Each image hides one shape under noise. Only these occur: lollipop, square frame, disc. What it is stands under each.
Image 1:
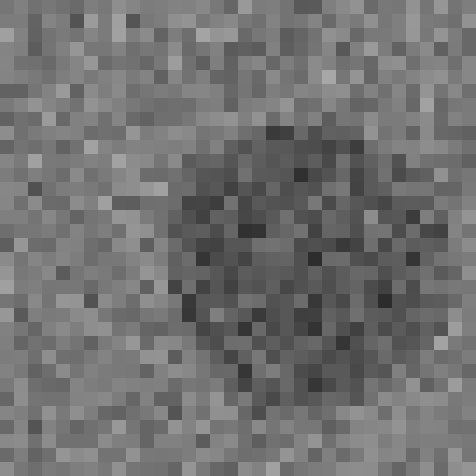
dark disc
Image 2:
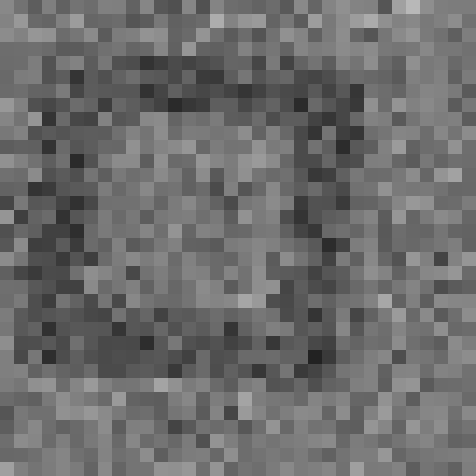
dark square frame
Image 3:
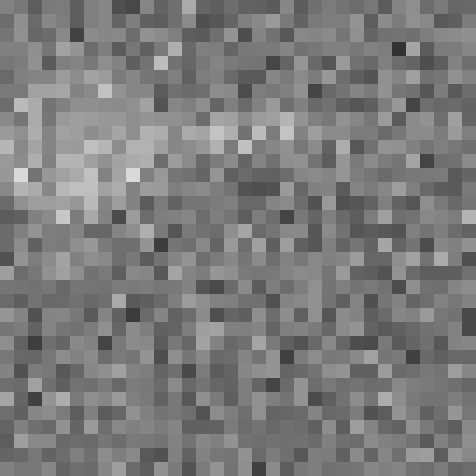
light lollipop
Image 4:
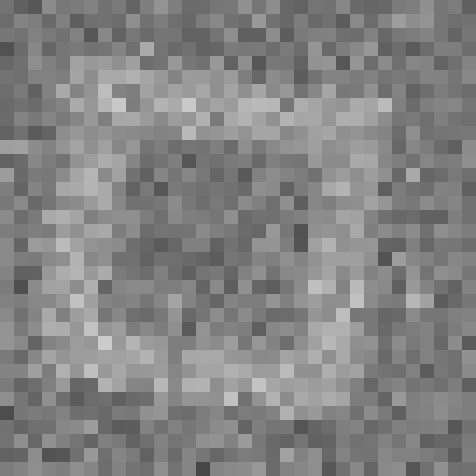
light square frame
